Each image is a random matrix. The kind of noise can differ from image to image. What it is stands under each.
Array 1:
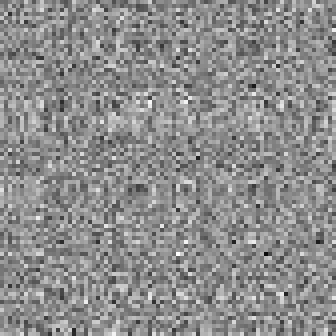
low rank plus noise
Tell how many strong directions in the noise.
three or four
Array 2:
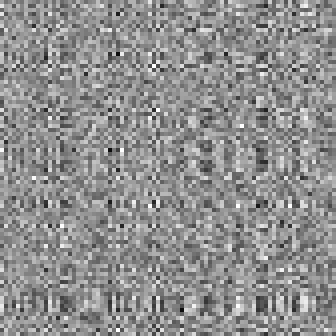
low rank plus noise
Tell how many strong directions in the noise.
one
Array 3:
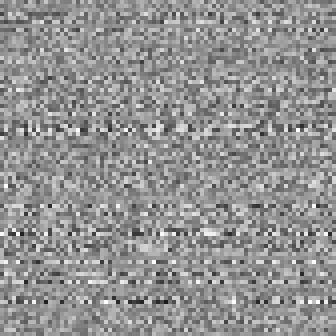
rows of uneven size
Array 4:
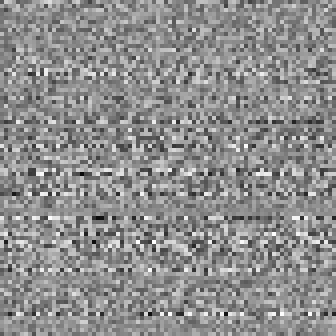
rows of uneven size
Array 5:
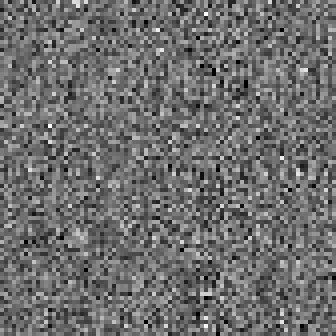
low rank plus noise
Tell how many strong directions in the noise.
five to eight
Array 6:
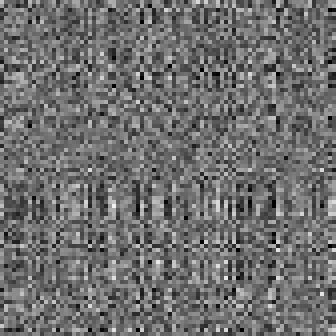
low rank plus noise
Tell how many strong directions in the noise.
one
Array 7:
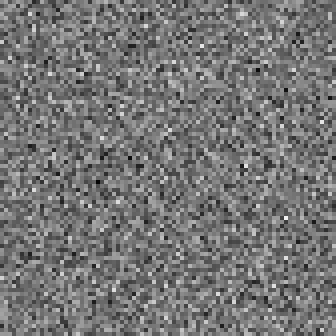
independent entries
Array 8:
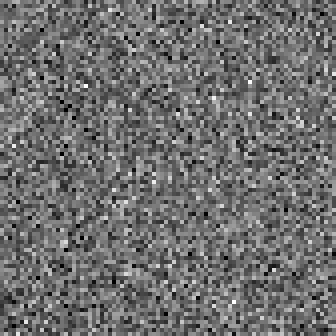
independent entries
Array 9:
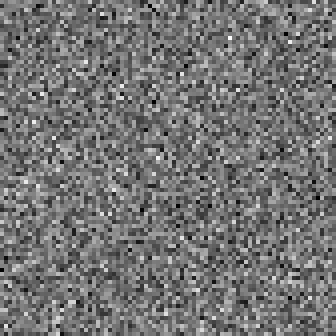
independent entries
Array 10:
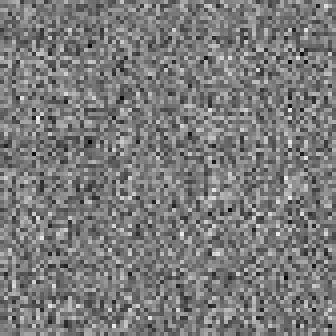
low rank plus noise
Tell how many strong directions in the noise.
five to eight
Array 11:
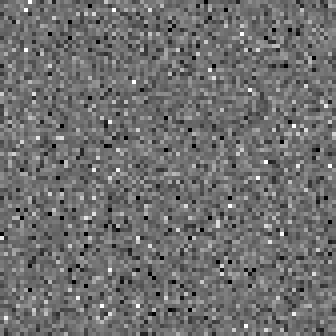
heavy tails
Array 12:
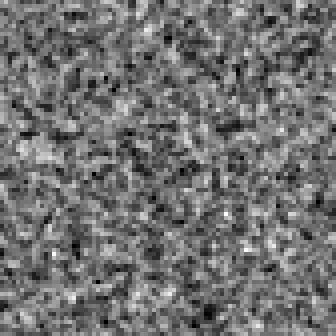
blotchy
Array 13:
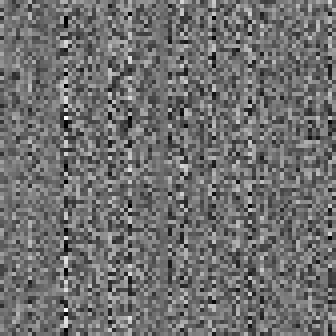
columns of uneven size
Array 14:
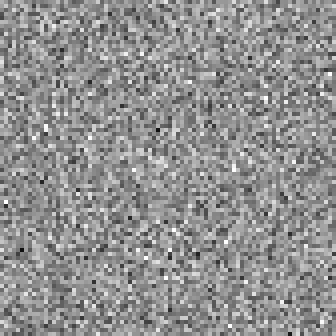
independent entries
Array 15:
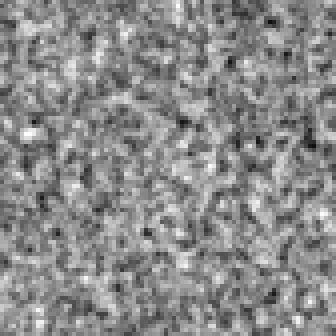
blotchy
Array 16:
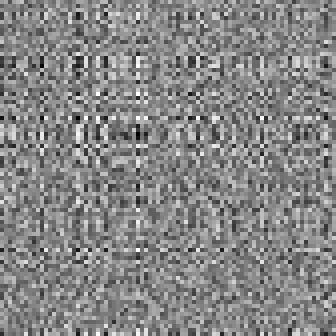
low rank plus noise
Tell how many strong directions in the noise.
one
